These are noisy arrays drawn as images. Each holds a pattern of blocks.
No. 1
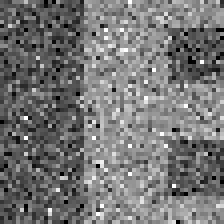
top and bottom mirror each other
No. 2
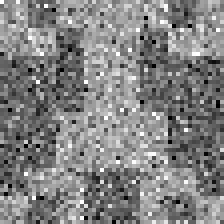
left and right mirror each other
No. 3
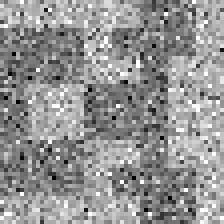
top and bottom mirror each other
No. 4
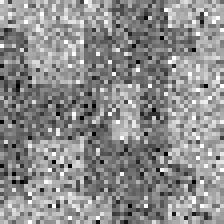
top and bottom mirror each other
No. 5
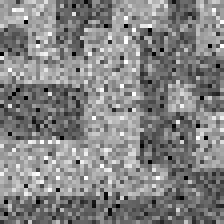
no symmetry
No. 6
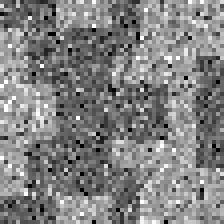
top and bottom mirror each other
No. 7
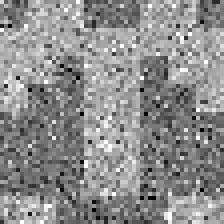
left and right mirror each other
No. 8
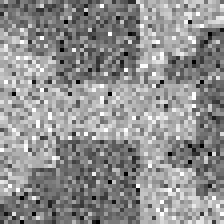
top and bottom mirror each other
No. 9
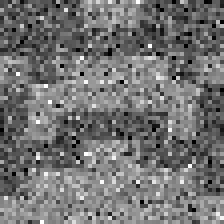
left and right mirror each other
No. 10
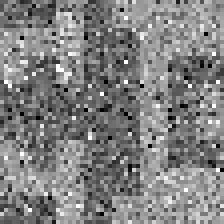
top and bottom mirror each other
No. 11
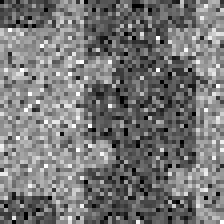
top and bottom mirror each other
